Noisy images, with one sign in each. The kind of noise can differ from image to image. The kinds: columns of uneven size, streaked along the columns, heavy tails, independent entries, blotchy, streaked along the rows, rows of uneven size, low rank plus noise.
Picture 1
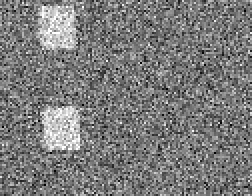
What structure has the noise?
independent entries
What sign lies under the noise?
colon
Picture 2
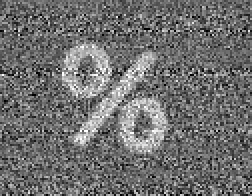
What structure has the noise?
rows of uneven size
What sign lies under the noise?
percent sign
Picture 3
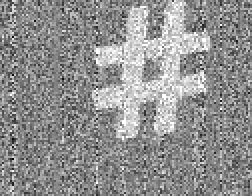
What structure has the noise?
columns of uneven size
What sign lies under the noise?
hash sign
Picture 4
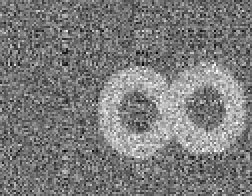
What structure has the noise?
low rank plus noise
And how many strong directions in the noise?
one
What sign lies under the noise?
infinity sign
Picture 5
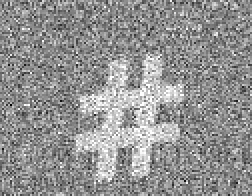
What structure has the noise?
low rank plus noise
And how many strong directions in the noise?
two
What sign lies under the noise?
hash sign
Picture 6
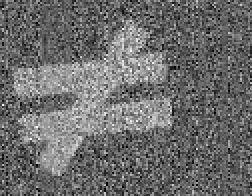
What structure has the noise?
columns of uneven size
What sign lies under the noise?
not-equal sign
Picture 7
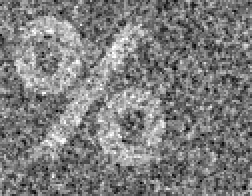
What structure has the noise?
blotchy
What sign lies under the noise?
percent sign
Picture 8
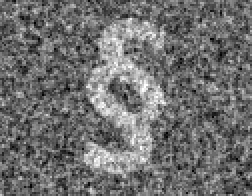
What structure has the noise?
blotchy
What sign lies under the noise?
section sign
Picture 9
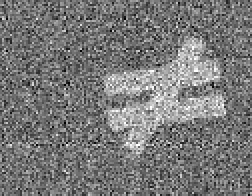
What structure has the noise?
low rank plus noise
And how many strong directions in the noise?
five to eight
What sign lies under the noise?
not-equal sign
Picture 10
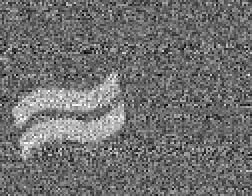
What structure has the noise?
rows of uneven size
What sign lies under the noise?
approximately sign
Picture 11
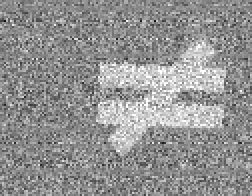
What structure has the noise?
rows of uneven size
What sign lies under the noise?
not-equal sign
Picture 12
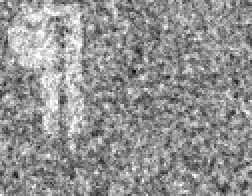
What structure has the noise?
blotchy
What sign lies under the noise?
pilcrow
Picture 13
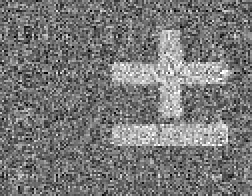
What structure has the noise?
low rank plus noise
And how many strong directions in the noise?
two
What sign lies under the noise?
plus-minus sign
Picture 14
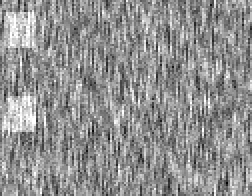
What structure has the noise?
streaked along the columns
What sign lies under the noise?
colon
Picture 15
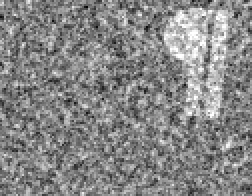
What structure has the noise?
blotchy
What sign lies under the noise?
pilcrow
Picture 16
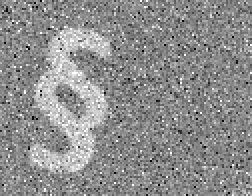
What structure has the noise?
heavy tails
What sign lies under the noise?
section sign
